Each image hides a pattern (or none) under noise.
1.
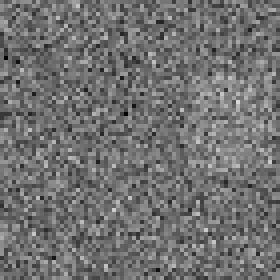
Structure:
one block
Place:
middle right
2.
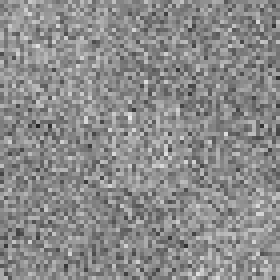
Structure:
blocks along the diagonal
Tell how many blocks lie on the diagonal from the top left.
3
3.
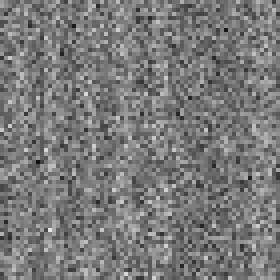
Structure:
bands of columns
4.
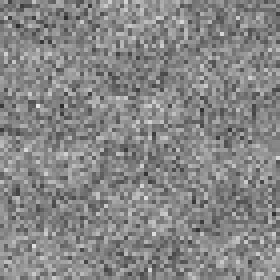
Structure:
a checkerboard
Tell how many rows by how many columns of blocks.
6 by 3
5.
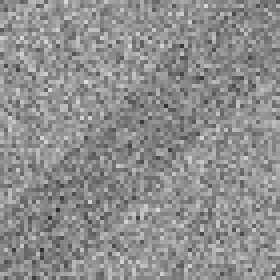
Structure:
a diagonal band
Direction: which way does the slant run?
bottom left to top right
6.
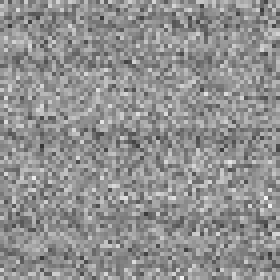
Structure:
bands of rows
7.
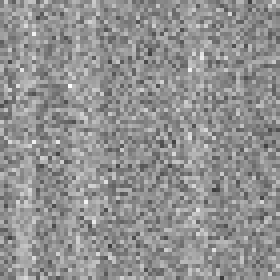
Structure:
bands of columns
